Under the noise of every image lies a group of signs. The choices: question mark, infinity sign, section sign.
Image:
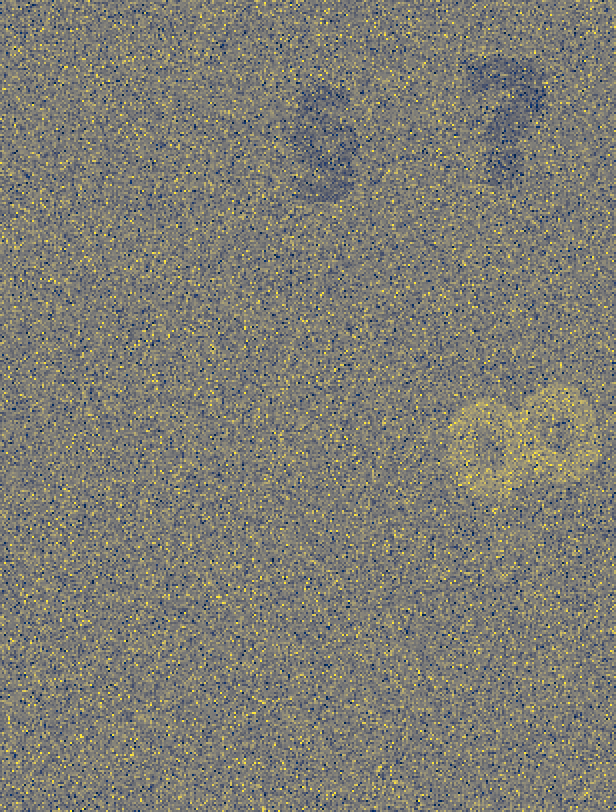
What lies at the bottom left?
nothing
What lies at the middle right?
infinity sign
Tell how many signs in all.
3
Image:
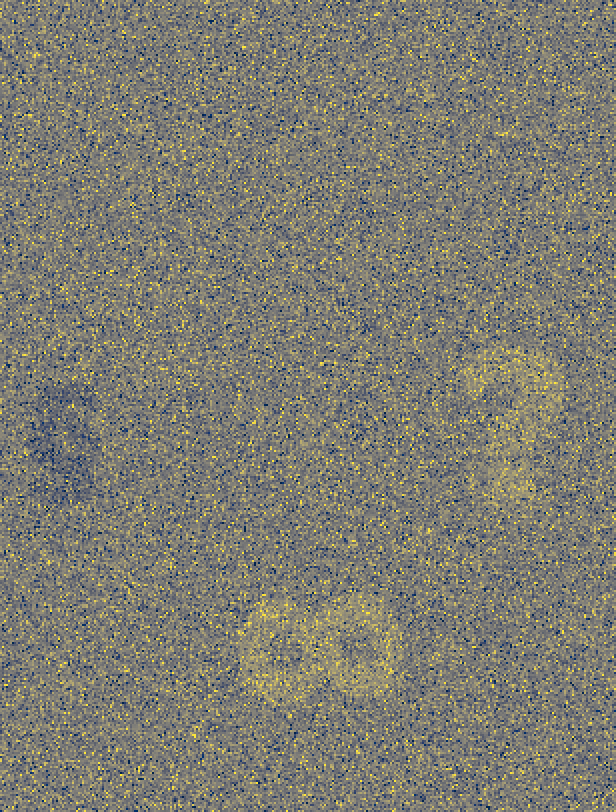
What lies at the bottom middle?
infinity sign
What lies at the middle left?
section sign
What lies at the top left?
nothing
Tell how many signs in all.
3
